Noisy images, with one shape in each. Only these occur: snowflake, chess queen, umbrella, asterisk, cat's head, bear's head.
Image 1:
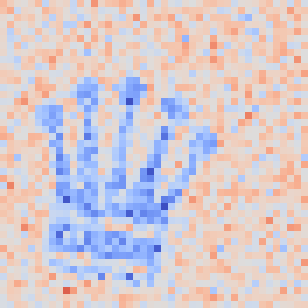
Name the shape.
chess queen
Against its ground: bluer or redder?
bluer
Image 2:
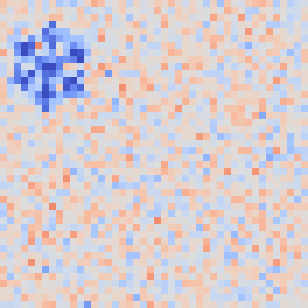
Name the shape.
snowflake
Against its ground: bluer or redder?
bluer
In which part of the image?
top left
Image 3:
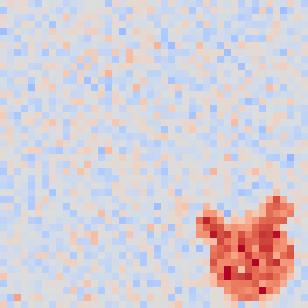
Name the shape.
bear's head
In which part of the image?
bottom right
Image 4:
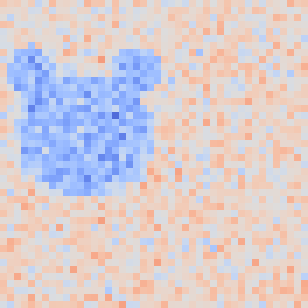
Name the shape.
bear's head
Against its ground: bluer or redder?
bluer
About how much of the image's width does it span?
half
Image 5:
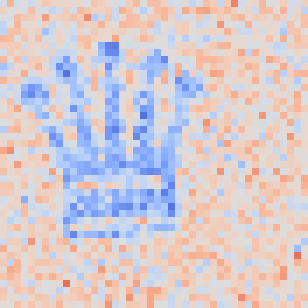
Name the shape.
chess queen
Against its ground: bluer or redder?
bluer
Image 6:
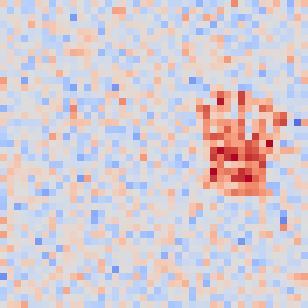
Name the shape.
chess queen
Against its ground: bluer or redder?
redder
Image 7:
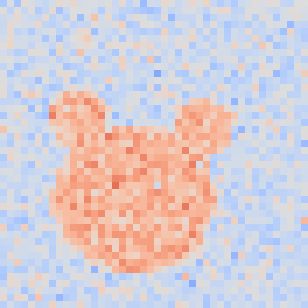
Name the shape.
bear's head
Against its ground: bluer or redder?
redder
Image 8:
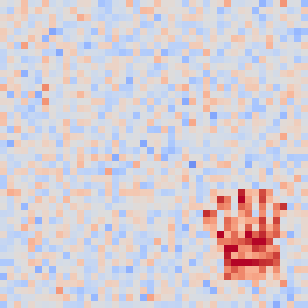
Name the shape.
chess queen
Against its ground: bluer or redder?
redder
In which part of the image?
bottom right
